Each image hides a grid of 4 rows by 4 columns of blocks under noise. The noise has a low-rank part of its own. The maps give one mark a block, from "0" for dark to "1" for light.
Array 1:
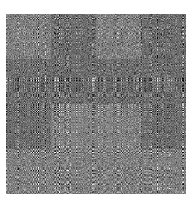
1010
0000
0110
1111
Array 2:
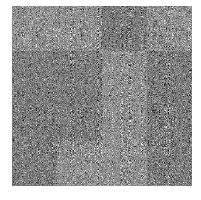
1101
0010
0010
0110
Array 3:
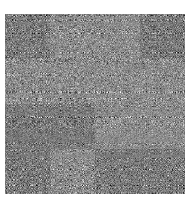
0110
1111
0011
0100
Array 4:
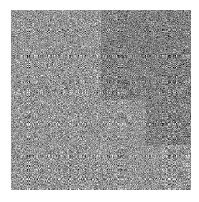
1100
1100
1110
1111
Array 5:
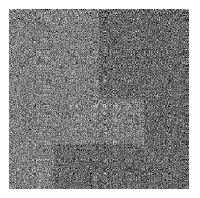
1100
1100
1110
1000
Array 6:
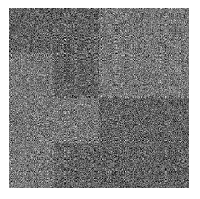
0011
1011
1100
1000
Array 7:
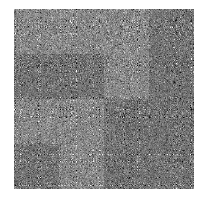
1110
0010
1100
0100
